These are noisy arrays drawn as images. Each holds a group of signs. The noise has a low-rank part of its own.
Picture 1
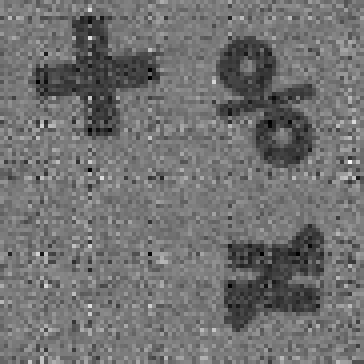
top left: dark plus sign; top right: dark percent sign; bottom right: dark not-equal sign
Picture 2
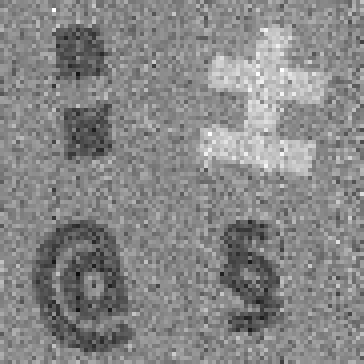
top left: dark colon; top right: light plus-minus sign; bottom left: dark at sign; bottom right: dark section sign
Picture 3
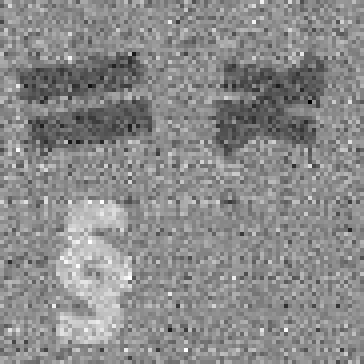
top left: dark equals sign; top right: dark not-equal sign; bottom left: light section sign
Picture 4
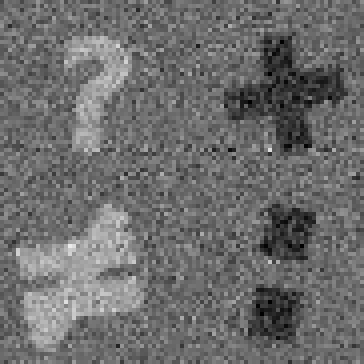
top left: light question mark; top right: dark plus sign; bottom left: light not-equal sign; bottom right: dark colon
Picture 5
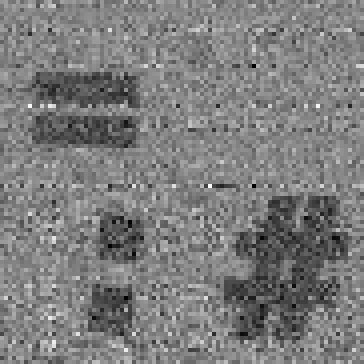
top left: dark equals sign; bottom left: dark colon; bottom right: dark hash sign
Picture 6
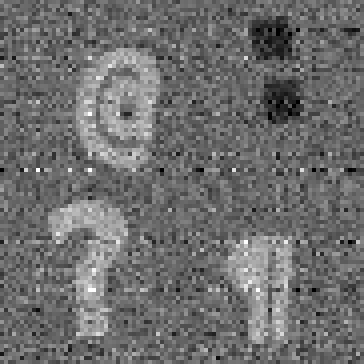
top left: light at sign; top right: dark colon; bottom left: light question mark; bottom right: light pilcrow
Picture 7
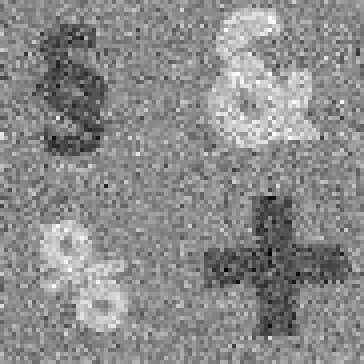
top left: dark section sign; top right: light ampersand; bottom left: light percent sign; bottom right: dark plus sign
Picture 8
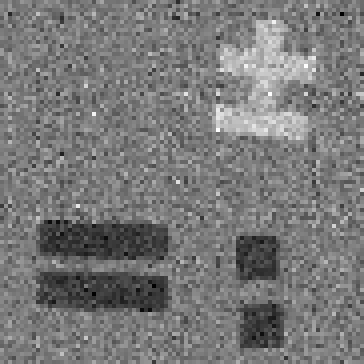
top right: light plus-minus sign; bottom left: dark equals sign; bottom right: dark colon
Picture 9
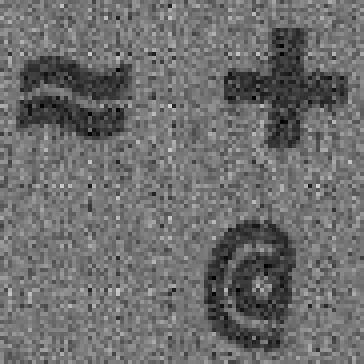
top left: dark approximately sign; top right: dark plus sign; bottom right: dark at sign
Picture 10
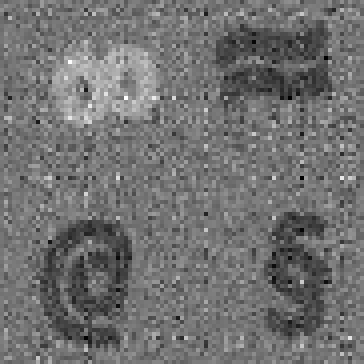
top left: light infinity sign; top right: dark approximately sign; bottom left: dark at sign; bottom right: dark section sign
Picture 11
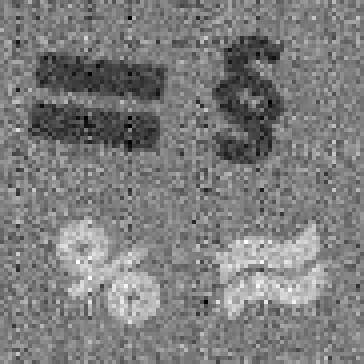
top left: dark equals sign; top right: dark section sign; bottom left: light percent sign; bottom right: light approximately sign
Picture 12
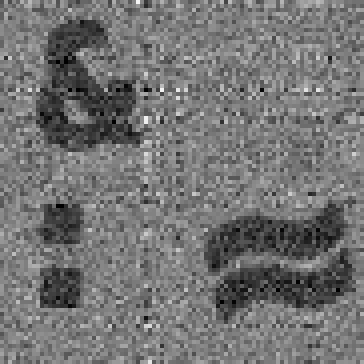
top left: dark ampersand; bottom left: dark colon; bottom right: dark approximately sign
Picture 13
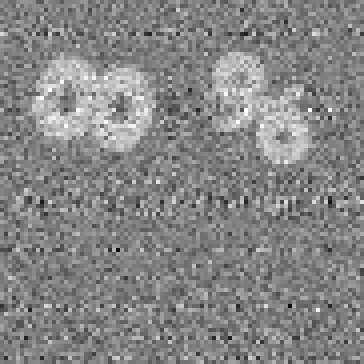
top left: light infinity sign; top right: light percent sign
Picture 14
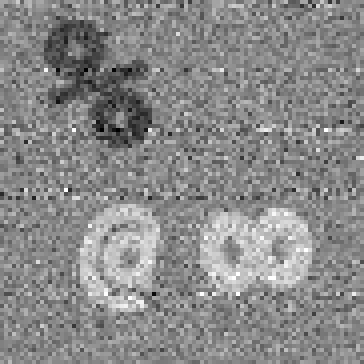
top left: dark percent sign; bottom left: light at sign; bottom right: light infinity sign
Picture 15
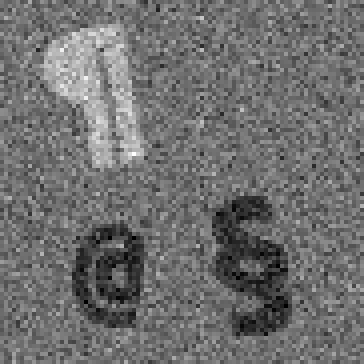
top left: light pilcrow; bottom left: dark at sign; bottom right: dark section sign
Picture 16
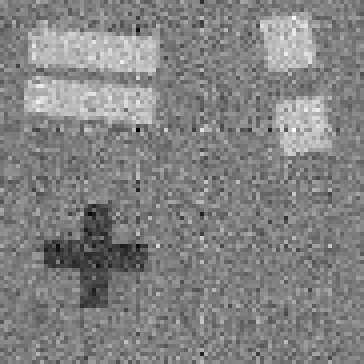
top left: light equals sign; top right: light colon; bottom left: dark plus sign
